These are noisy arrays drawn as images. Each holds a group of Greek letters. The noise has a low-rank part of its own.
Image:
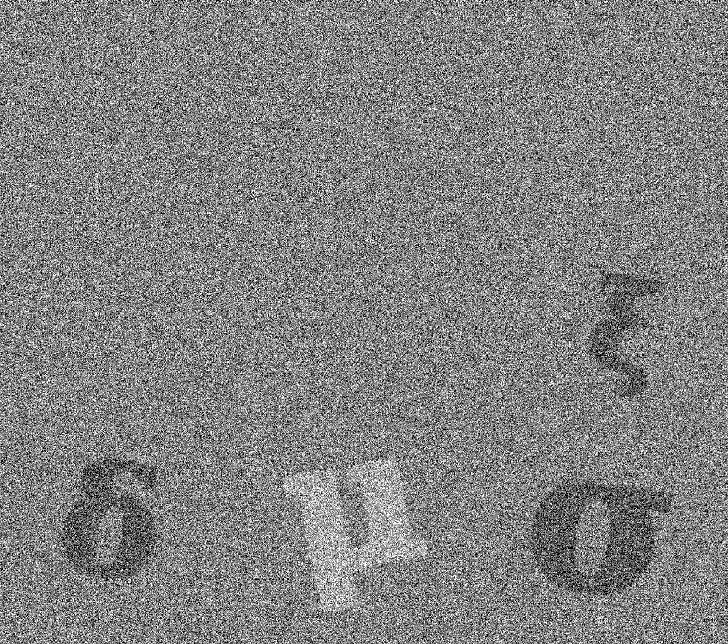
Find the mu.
bottom middle
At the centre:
nothing
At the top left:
nothing
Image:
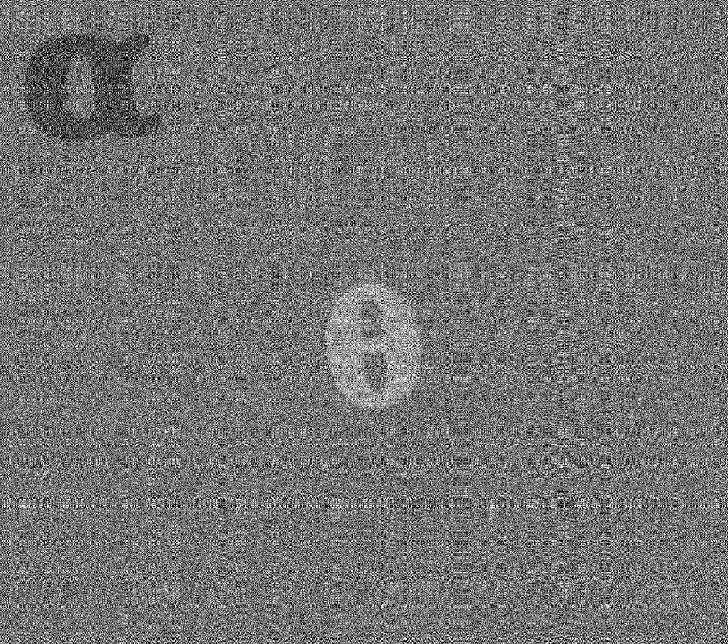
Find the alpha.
top left
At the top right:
nothing
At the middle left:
nothing
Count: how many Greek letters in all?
2
